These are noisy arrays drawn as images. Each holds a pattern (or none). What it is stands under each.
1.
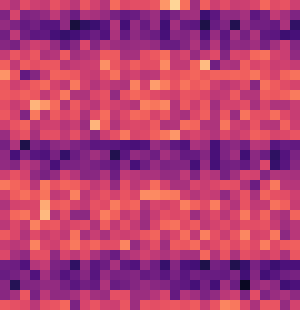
bands of rows
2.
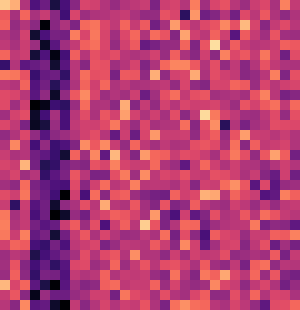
one band of columns
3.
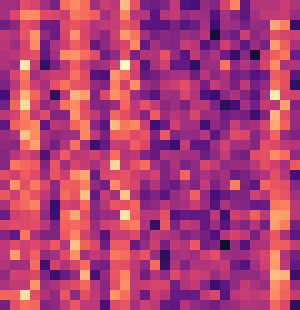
bands of columns
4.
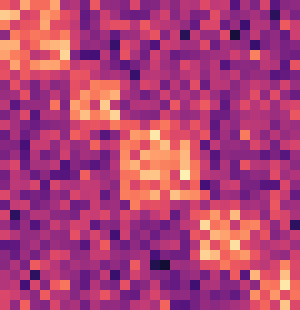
blocks along the diagonal
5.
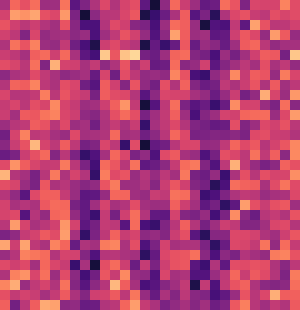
bands of columns
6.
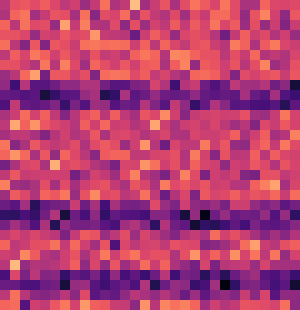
bands of rows
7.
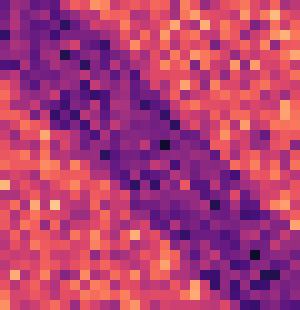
a diagonal band
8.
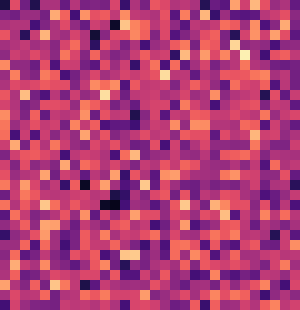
only noise
